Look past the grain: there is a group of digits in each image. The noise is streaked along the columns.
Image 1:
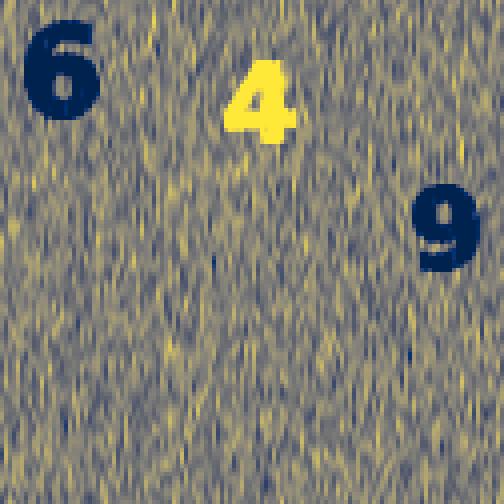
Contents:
top left: dark 6; top middle: light 4; middle right: dark 9
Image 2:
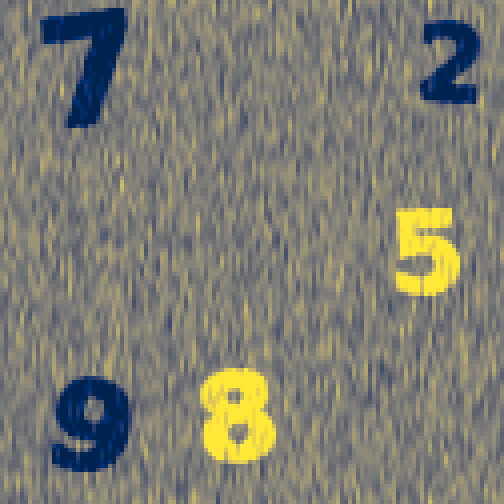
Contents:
top left: dark 7; top right: dark 2; middle right: light 5; bottom left: dark 9; bottom middle: light 8
